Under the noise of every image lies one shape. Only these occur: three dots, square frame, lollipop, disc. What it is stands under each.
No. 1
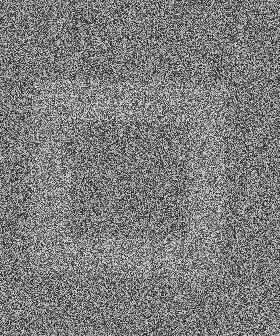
light square frame
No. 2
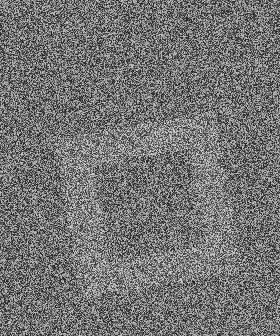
light square frame
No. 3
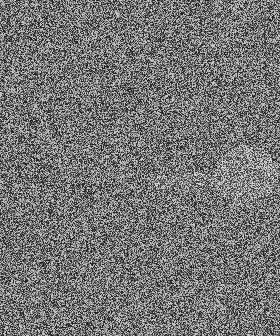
light lollipop, middle right
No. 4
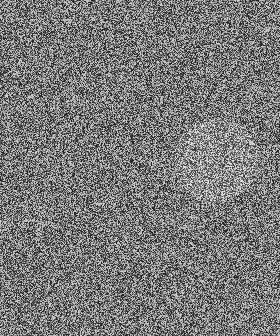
light disc, middle right
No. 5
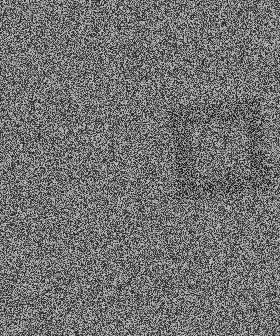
dark square frame, middle right
